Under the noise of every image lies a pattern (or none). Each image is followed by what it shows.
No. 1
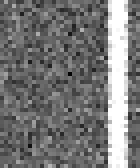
one vertical stripe
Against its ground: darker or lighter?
lighter
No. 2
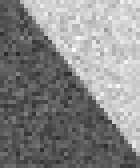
a sharp edge
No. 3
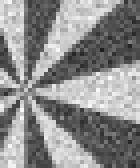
spokes from one point
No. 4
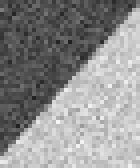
a sharp edge
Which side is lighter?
bottom right
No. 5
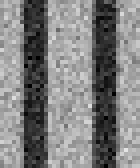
vertical stripes
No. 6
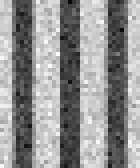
vertical stripes
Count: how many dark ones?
3
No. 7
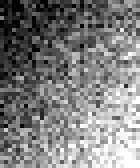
a smooth slope
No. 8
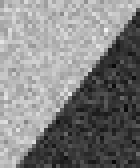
a sharp edge
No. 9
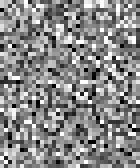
only noise
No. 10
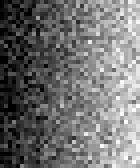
a smooth slope
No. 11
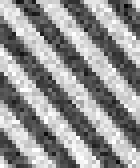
diagonal stripes
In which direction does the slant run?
top left to bottom right
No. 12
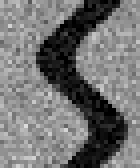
a wavy band
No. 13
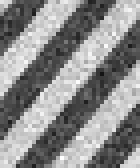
diagonal stripes
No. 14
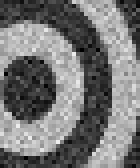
rings round one point
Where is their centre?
middle left
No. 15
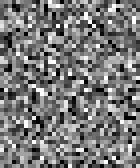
only noise
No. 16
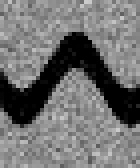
a wavy band
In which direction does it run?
left to right
